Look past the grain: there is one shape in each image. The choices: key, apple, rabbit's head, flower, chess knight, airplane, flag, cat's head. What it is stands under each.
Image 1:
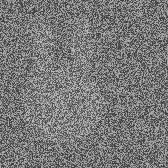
rabbit's head
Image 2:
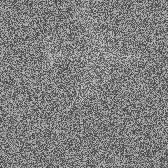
airplane
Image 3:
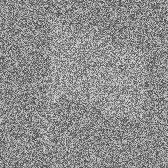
flag
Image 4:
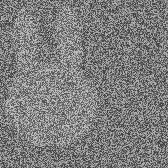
rabbit's head
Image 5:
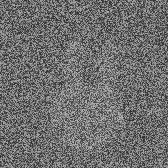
rabbit's head
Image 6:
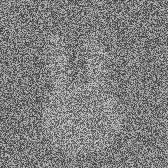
rabbit's head
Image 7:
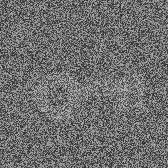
key
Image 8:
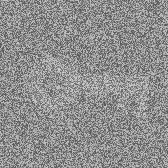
key
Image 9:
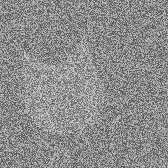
cat's head
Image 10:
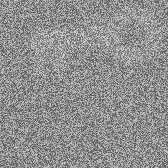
key
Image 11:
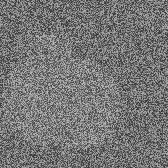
apple
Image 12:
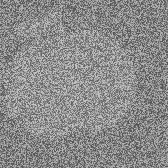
apple
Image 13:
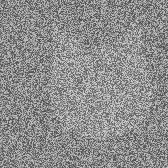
cat's head
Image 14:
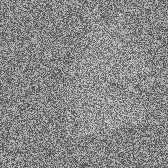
chess knight
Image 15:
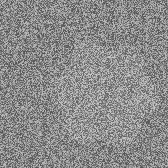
flower
